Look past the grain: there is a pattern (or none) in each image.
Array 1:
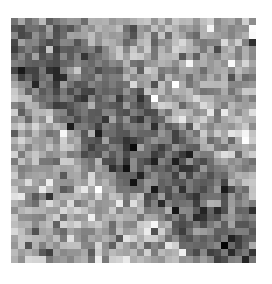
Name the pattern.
a diagonal band
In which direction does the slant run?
top left to bottom right
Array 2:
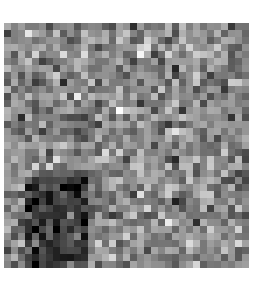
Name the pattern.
one block
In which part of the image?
bottom left
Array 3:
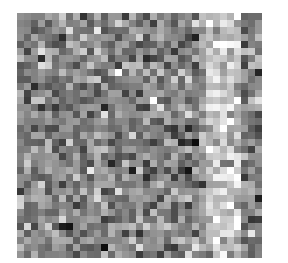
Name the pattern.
one band of columns
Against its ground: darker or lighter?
lighter
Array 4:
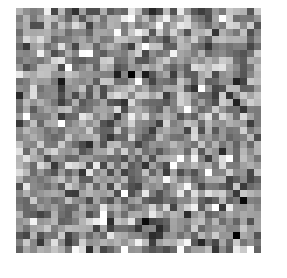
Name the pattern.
only noise
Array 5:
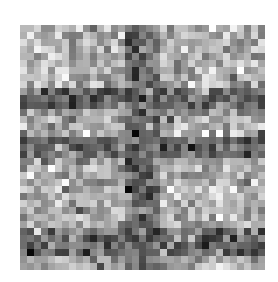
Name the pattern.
bands of rows crossing bands of columns
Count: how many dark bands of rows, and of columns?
3 and 1
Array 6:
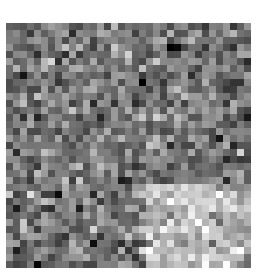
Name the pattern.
one block
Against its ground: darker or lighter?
lighter
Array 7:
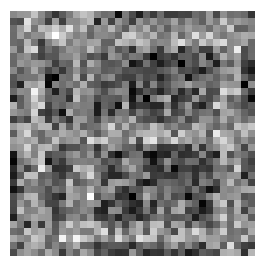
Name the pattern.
bands of rows crossing bands of columns
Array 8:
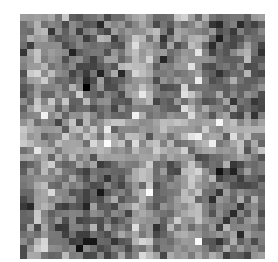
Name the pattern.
bands of rows crossing bands of columns
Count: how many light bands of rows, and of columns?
1 and 3
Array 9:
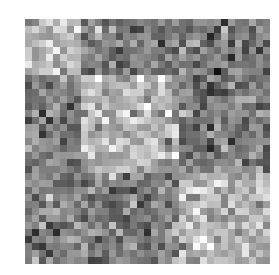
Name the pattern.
blocks along the diagonal
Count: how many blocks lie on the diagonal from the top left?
3
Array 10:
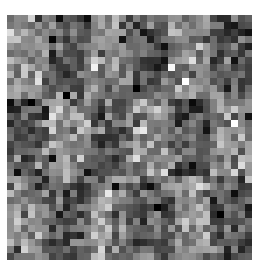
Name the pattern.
a checkerboard
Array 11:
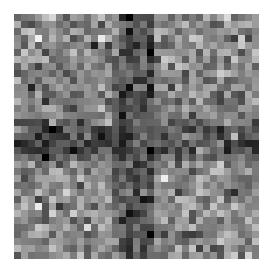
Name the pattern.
bands of rows crossing bands of columns
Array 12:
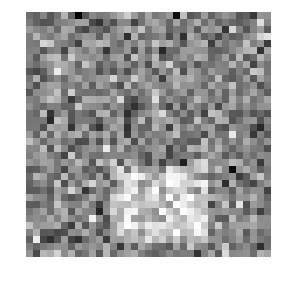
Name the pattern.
one block
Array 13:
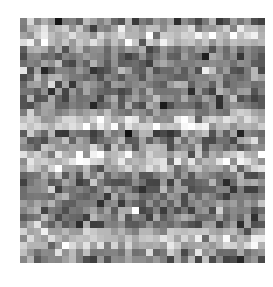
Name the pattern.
bands of rows
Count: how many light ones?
4
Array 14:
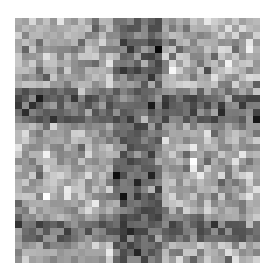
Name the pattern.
bands of rows crossing bands of columns
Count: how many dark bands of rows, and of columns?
2 and 1
